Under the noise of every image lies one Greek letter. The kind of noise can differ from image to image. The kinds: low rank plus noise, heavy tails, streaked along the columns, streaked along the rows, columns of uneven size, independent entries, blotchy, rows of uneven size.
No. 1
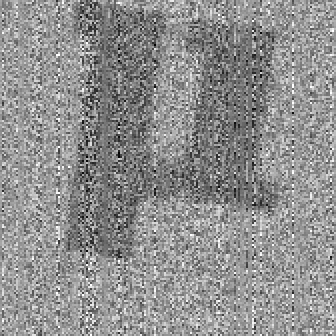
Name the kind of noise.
columns of uneven size
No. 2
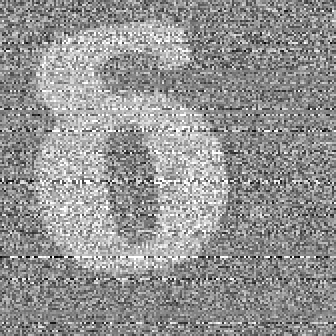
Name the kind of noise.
rows of uneven size
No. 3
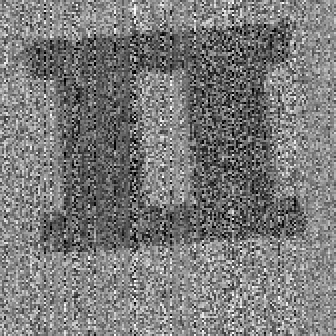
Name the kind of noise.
columns of uneven size
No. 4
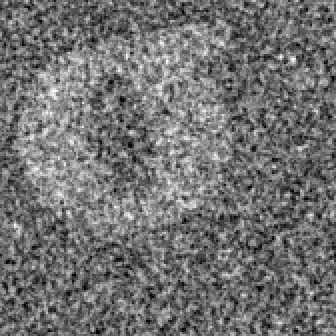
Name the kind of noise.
blotchy
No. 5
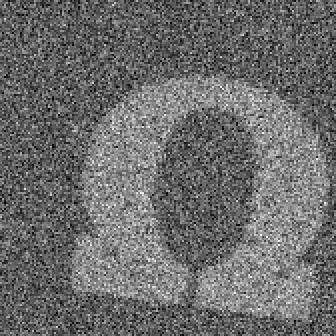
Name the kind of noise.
independent entries
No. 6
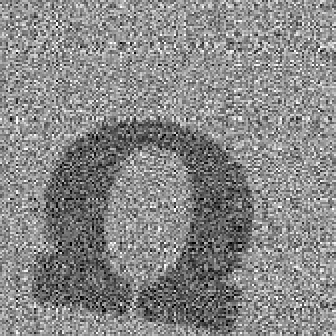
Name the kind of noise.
low rank plus noise
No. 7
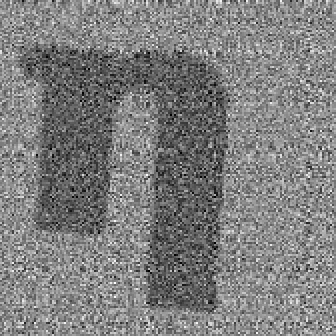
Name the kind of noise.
low rank plus noise
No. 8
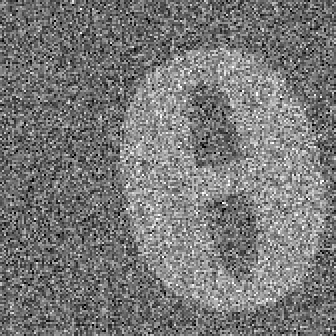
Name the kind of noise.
independent entries
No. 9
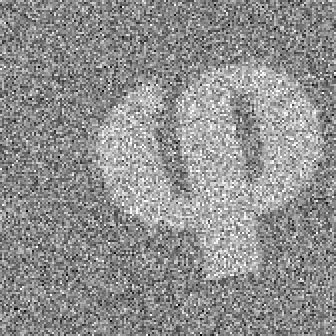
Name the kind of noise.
independent entries
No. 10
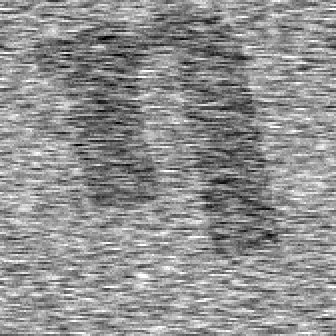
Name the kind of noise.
streaked along the rows
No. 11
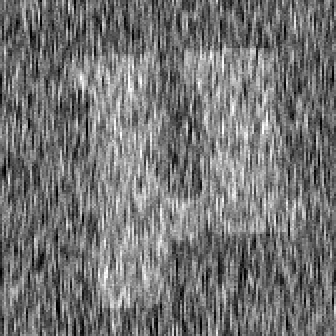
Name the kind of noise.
streaked along the columns
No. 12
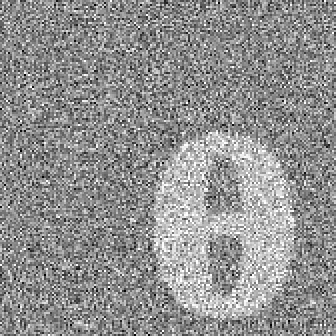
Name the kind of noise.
low rank plus noise
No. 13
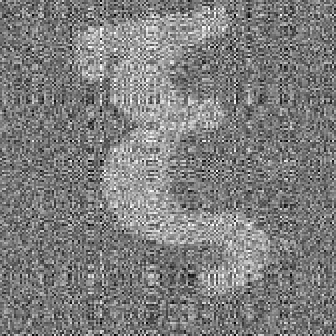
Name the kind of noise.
low rank plus noise
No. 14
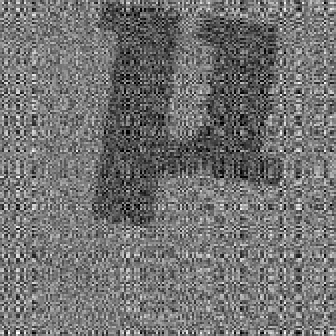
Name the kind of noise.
low rank plus noise
